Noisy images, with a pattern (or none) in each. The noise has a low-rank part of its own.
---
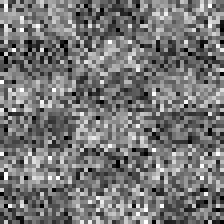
a checkerboard
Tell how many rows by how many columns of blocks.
6 by 3
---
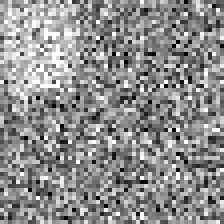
one block
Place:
top left
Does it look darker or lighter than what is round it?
lighter
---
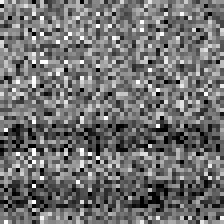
bands of rows
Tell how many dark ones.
2
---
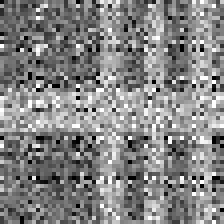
bands of rows crossing bands of columns
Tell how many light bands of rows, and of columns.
1 and 3
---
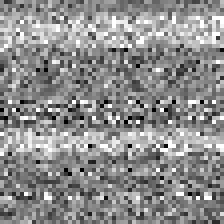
bands of rows
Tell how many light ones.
2
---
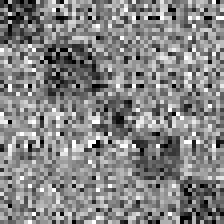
blocks along the diagonal
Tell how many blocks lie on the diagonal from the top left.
5
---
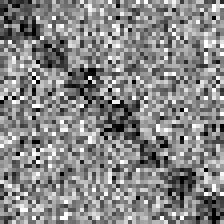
blocks along the diagonal
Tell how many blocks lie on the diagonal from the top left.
7
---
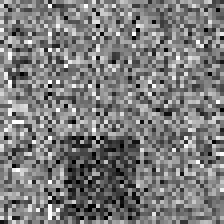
one block
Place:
bottom middle
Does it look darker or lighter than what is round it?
darker
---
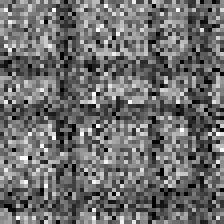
bands of rows crossing bands of columns
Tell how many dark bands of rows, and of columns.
3 and 3
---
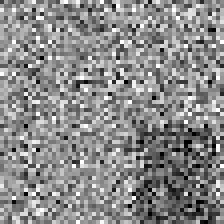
one block
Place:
bottom right
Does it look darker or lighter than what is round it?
darker
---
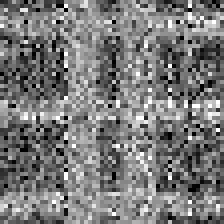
bands of rows crossing bands of columns
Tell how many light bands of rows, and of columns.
3 and 2
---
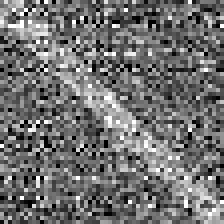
a diagonal band
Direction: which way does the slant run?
top left to bottom right
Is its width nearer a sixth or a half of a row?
a sixth
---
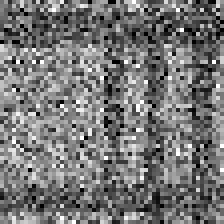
bands of rows crossing bands of columns
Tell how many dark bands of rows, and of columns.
2 and 3
